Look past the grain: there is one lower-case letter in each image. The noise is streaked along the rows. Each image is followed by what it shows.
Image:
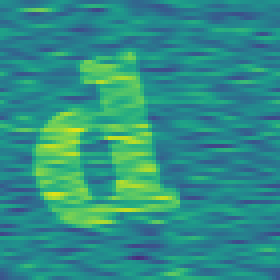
d
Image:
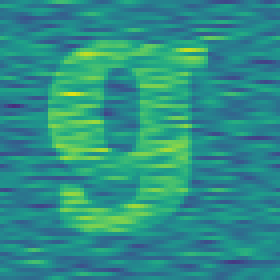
g
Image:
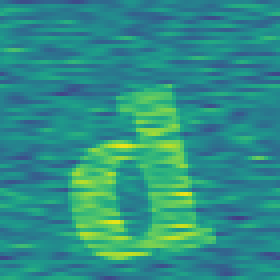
d
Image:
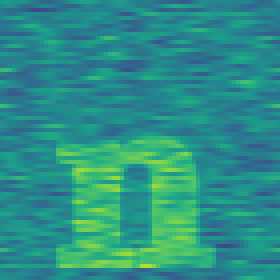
n
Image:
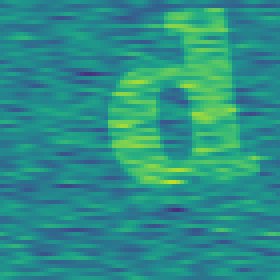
d
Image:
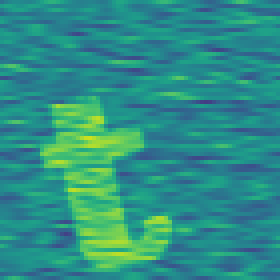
t
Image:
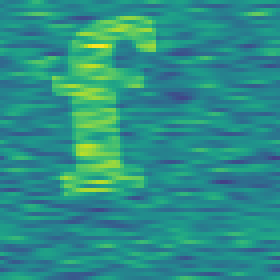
f
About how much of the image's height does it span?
two thirds
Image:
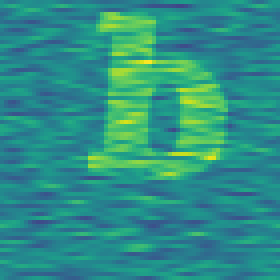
b
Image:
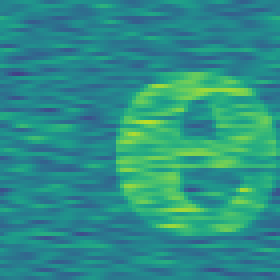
e
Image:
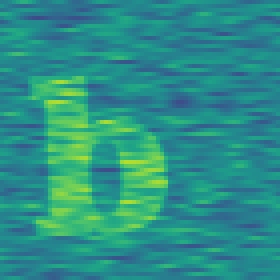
b
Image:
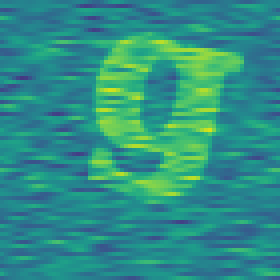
g
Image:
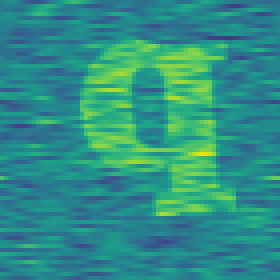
q
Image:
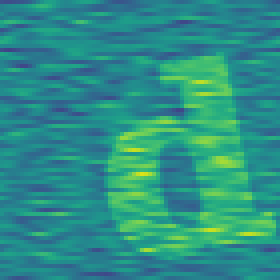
d
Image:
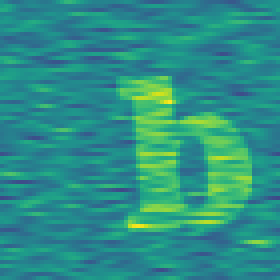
b
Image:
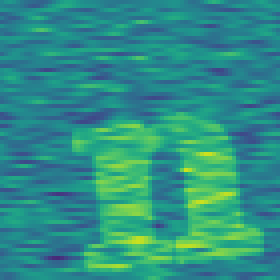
n
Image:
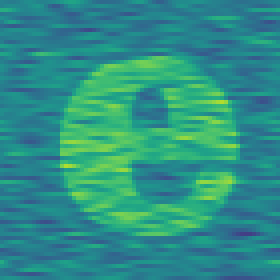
e
